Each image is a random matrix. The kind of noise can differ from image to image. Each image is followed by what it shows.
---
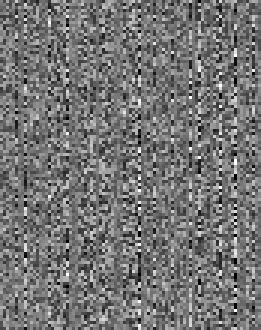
columns of uneven size
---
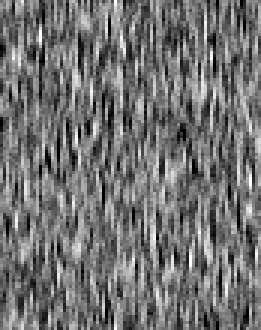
streaked along the columns
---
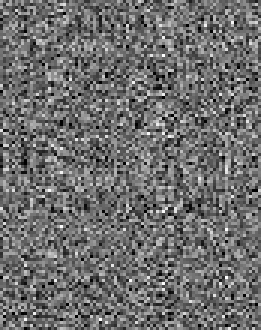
low rank plus noise
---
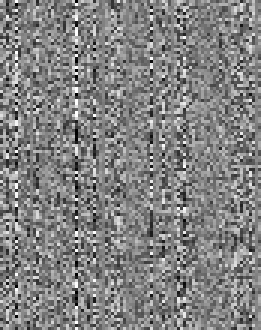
columns of uneven size
